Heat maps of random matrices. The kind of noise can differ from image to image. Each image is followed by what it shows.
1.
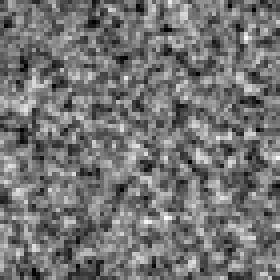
blotchy
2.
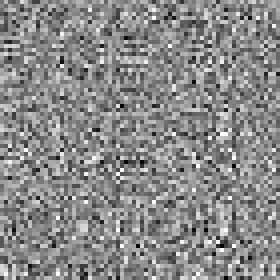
low rank plus noise
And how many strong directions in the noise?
three or four
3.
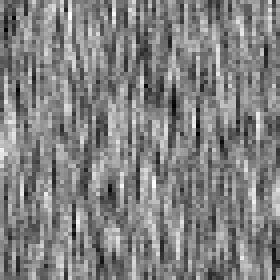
streaked along the columns
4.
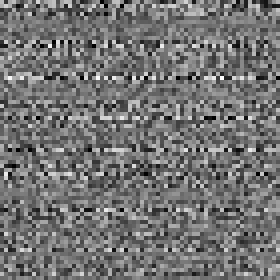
rows of uneven size
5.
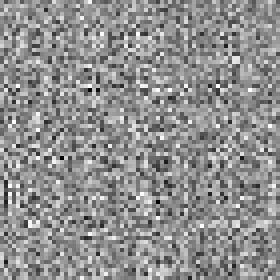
low rank plus noise
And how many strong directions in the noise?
two
